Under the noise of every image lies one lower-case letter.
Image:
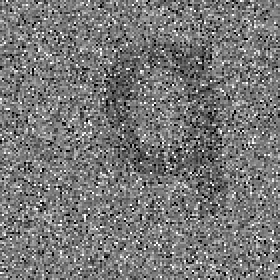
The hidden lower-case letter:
q
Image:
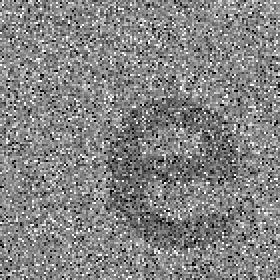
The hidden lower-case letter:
e
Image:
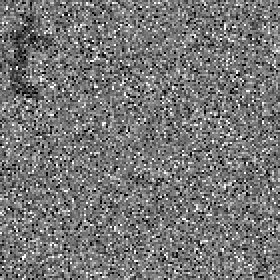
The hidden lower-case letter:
t
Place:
top left
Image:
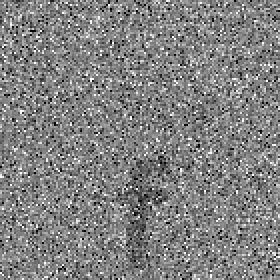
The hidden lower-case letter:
f
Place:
bottom middle
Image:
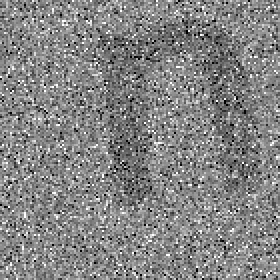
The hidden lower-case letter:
n
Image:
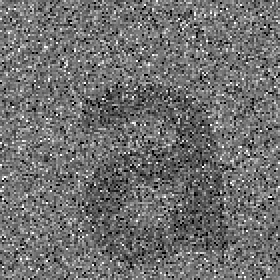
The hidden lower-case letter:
a
